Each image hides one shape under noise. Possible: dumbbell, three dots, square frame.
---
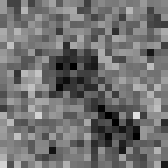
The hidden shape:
dumbbell
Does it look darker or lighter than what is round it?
darker
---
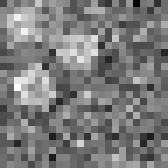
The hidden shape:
three dots
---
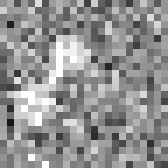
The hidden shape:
dumbbell
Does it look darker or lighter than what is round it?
lighter
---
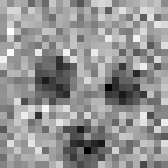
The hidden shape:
three dots
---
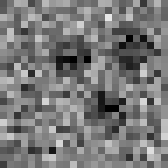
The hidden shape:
three dots
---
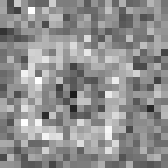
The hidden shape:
square frame
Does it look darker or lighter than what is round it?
lighter
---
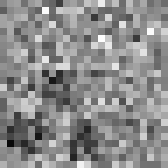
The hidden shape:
three dots
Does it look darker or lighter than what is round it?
darker
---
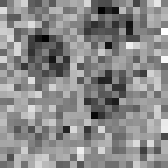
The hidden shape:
three dots
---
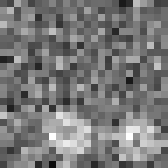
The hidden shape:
dumbbell
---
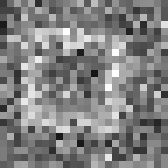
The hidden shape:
square frame
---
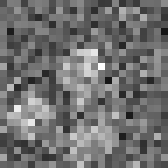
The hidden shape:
three dots
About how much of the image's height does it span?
two thirds
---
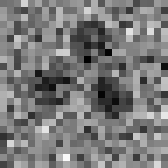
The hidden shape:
three dots
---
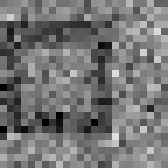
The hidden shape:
square frame
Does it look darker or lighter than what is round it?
darker
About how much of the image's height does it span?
two thirds
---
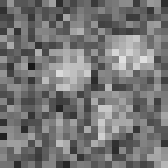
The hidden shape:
three dots
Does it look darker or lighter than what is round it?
lighter
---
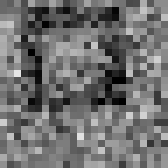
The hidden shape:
square frame
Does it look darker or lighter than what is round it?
darker
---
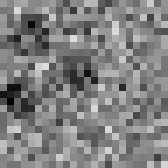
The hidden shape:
three dots
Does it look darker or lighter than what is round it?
darker
